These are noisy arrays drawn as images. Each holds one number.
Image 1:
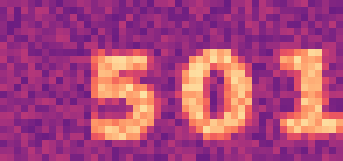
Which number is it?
501
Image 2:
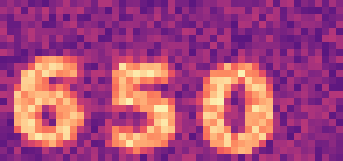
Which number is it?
650
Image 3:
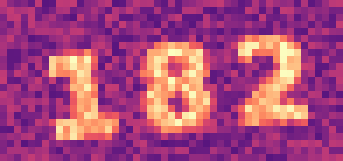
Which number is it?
182
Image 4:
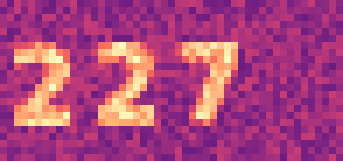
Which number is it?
227
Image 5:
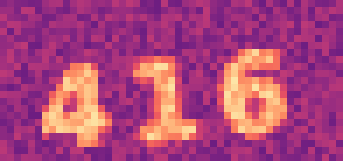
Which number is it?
416
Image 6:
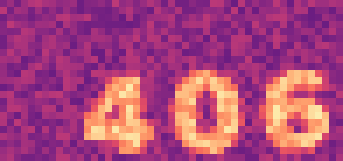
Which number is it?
406
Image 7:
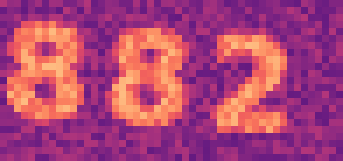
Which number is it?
882
